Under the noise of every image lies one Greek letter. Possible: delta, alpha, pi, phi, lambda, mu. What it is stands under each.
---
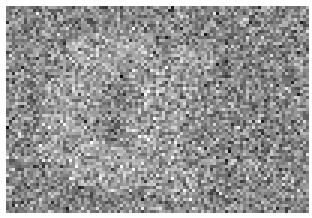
alpha
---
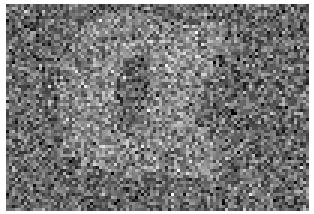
alpha
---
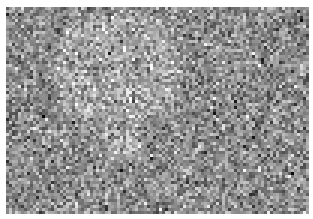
phi
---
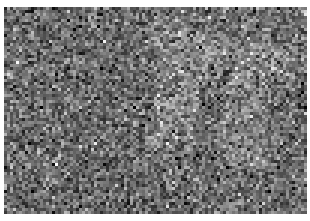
pi
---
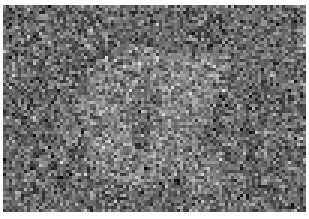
alpha
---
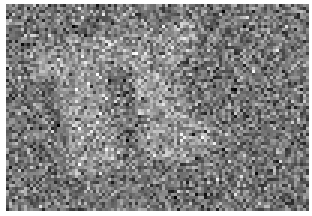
pi
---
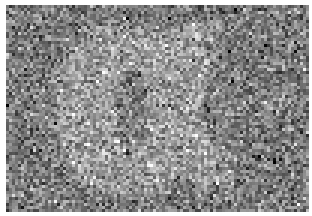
alpha
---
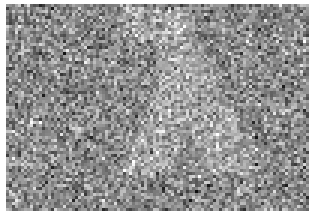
lambda
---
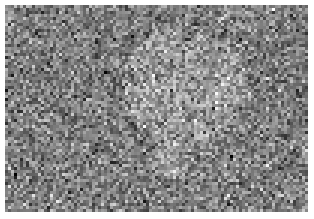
phi
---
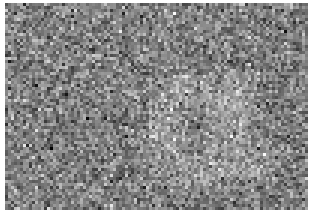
alpha
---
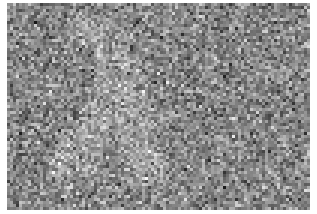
lambda
